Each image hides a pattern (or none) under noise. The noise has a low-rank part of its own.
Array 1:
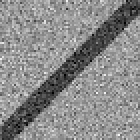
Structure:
a diagonal band
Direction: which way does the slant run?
bottom left to top right
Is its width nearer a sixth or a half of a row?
a sixth
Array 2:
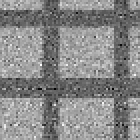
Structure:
bands of rows crossing bands of columns
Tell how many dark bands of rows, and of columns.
2 and 2
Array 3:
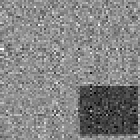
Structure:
one block
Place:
bottom right
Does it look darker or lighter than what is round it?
darker
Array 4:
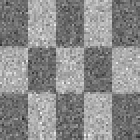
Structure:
a checkerboard
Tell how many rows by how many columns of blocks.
3 by 5
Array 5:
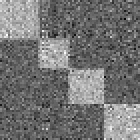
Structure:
blocks along the diagonal
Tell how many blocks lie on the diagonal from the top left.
4
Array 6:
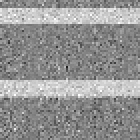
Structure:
bands of rows
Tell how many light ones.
2
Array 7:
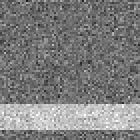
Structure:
one band of rows
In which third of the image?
bottom
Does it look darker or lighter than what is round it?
lighter
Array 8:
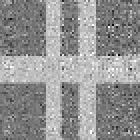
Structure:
bands of rows crossing bands of columns
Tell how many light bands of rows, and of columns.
1 and 2
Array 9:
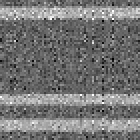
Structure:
bands of rows
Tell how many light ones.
3
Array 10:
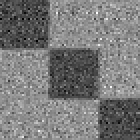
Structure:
blocks along the diagonal
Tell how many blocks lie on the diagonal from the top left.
3
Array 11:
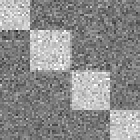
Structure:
blocks along the diagonal
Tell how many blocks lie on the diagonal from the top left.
4
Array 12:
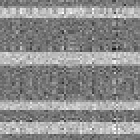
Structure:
bands of rows
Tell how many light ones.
4
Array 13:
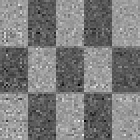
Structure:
a checkerboard
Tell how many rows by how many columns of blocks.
3 by 5
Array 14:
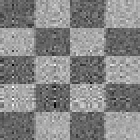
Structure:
a checkerboard
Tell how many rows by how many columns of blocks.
5 by 4
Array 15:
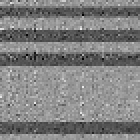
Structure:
bands of rows
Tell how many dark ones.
4
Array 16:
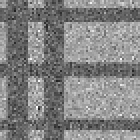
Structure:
bands of rows crossing bands of columns
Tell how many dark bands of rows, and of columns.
3 and 2
